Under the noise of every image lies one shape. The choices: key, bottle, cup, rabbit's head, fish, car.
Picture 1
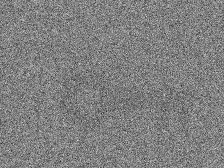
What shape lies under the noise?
key
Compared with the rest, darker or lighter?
darker
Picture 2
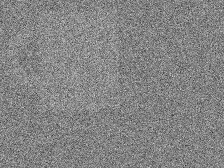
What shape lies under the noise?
cup
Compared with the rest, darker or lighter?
lighter
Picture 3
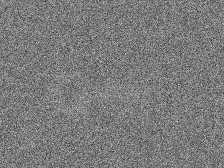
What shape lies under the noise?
key
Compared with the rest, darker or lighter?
lighter
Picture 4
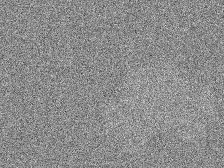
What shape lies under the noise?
car
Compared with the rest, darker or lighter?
lighter
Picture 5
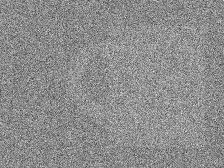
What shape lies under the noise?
cup
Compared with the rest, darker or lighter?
lighter
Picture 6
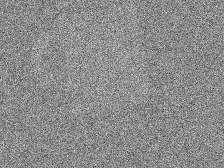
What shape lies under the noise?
cup
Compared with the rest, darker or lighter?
lighter
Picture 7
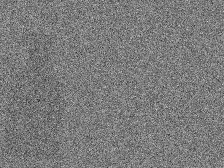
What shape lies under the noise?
bottle
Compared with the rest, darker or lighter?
darker
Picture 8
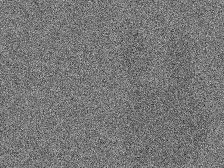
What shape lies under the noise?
rabbit's head
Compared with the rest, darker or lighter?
darker
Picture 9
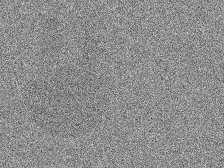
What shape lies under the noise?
rabbit's head
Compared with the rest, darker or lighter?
darker
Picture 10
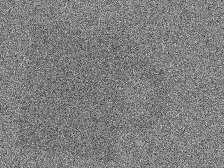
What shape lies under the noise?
cup
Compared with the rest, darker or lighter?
darker
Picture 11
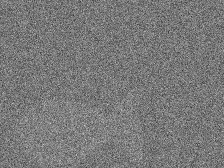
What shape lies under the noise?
fish
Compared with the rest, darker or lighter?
lighter
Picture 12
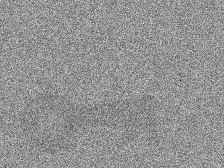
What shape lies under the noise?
key
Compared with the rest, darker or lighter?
darker
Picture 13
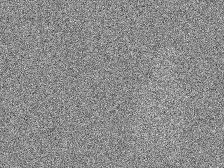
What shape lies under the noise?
bottle
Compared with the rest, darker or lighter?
lighter
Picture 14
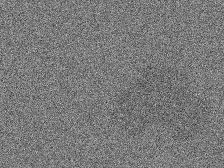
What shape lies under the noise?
car
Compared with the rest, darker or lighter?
darker
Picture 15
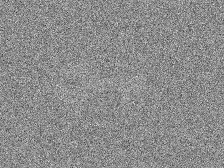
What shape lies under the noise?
key
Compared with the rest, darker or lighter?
lighter
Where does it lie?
centre
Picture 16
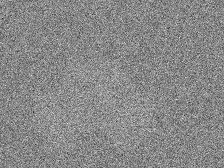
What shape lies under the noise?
car
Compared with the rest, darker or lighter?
lighter
